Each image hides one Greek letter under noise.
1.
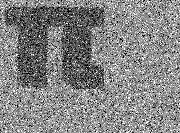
pi
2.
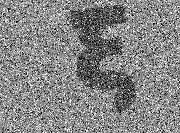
xi
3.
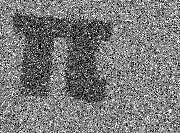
pi
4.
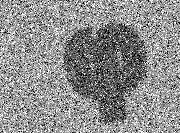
phi
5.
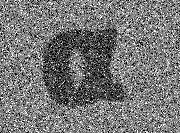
alpha
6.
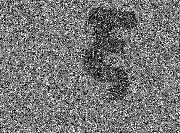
xi
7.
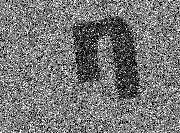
eta
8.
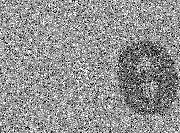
theta
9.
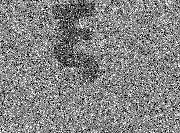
xi
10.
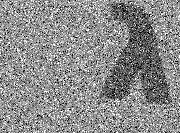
lambda
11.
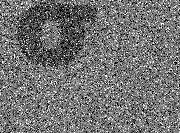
sigma
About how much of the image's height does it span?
half
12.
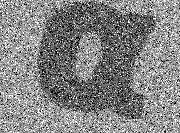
alpha
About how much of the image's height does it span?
nearly all
